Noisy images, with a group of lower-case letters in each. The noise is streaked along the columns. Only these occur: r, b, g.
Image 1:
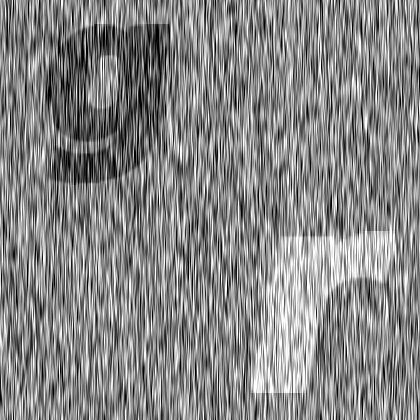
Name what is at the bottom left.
nothing
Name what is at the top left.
g
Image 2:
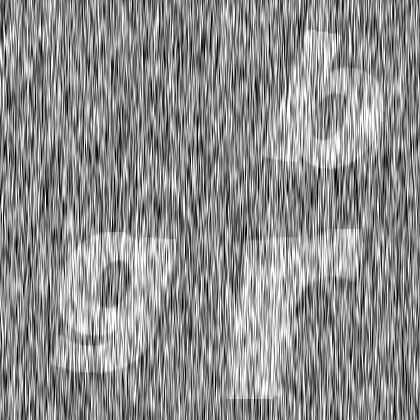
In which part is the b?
top right
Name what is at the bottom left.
g
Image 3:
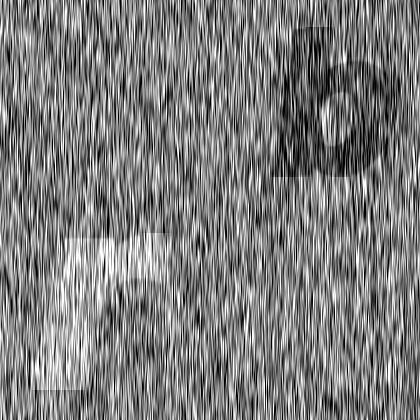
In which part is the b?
top right
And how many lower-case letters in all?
2
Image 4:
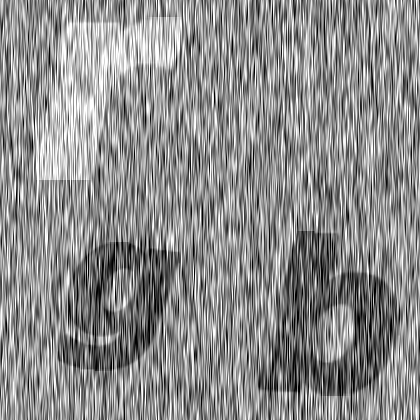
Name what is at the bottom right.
b
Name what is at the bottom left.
g
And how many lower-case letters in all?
3
